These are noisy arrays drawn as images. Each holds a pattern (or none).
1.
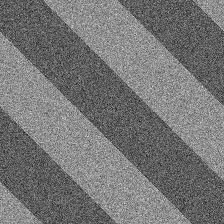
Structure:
diagonal stripes
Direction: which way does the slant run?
top left to bottom right
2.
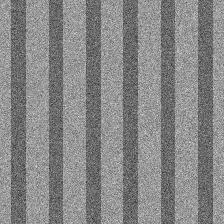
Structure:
vertical stripes
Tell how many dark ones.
6
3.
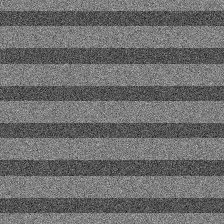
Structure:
horizontal stripes
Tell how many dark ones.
6
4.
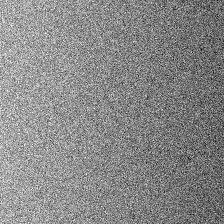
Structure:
a smooth slope
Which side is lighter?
left
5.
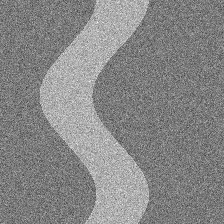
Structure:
a wavy band
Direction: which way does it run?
top to bottom
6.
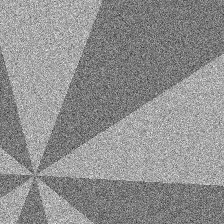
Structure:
spokes from one point
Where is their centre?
bottom left
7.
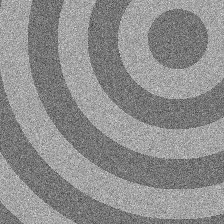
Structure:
rings round one point
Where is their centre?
top right
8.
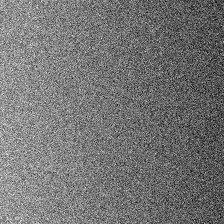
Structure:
a smooth slope
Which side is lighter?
left
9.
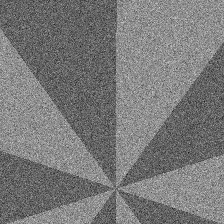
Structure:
spokes from one point
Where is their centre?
bottom middle
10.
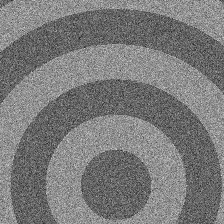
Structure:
rings round one point
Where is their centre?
bottom middle
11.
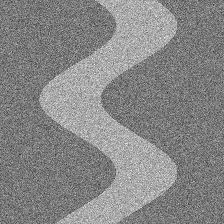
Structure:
a wavy band
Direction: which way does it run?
top to bottom
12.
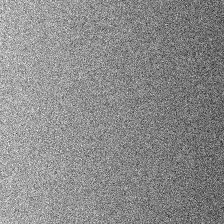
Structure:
a smooth slope
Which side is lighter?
left
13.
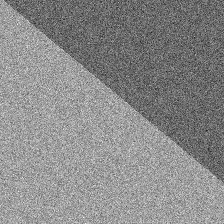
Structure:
a sharp edge
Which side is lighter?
bottom left
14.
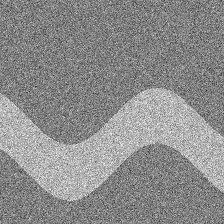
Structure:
a wavy band
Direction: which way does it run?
left to right
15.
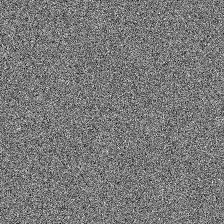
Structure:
only noise
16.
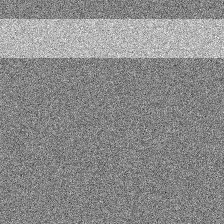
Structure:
one horizontal stripe
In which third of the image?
top
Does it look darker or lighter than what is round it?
lighter
